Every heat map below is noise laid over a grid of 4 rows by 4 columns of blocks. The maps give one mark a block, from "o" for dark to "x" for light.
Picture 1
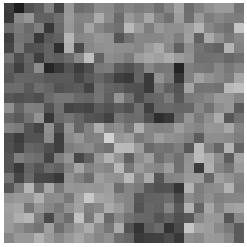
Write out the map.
o x x x
o o o x
o x x x
x x o x
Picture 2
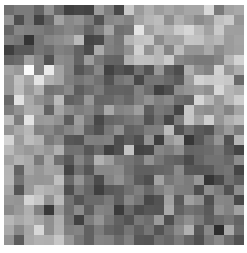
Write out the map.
o o x x
x o o x
x o o o
x o o o
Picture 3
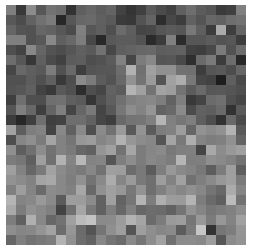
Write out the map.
o o o o
o o x o
x x x x
x x x x
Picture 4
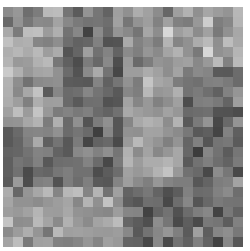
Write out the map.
x o x x
x o x o
o o x o
x x o o
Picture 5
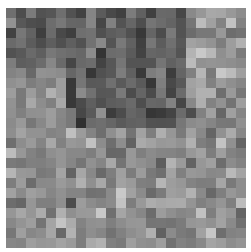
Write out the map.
o o o x
x o o x
x x x x
x x x x
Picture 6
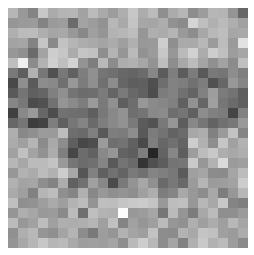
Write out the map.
x x x x
o o o o
x o o x
x x x x
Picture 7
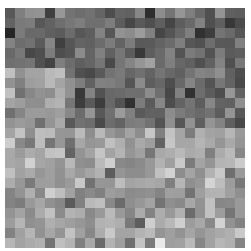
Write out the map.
o o o o
x o o o
x x x x
x x x x
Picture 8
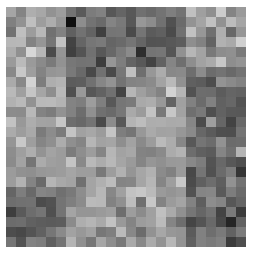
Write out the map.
x o o x
x o x o
x x x o
o x x o
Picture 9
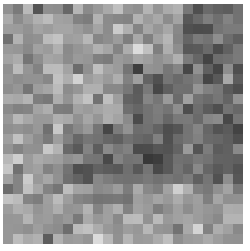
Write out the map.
x x x o
x x o o
x o o o
x x x x
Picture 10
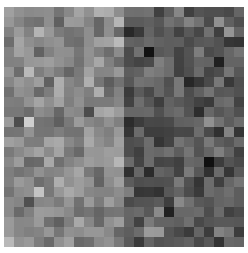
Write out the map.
x x o o
x x o o
x x o o
x x o o
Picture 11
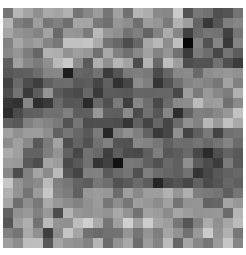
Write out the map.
x x x o
o o o x
x o o o
x x x x
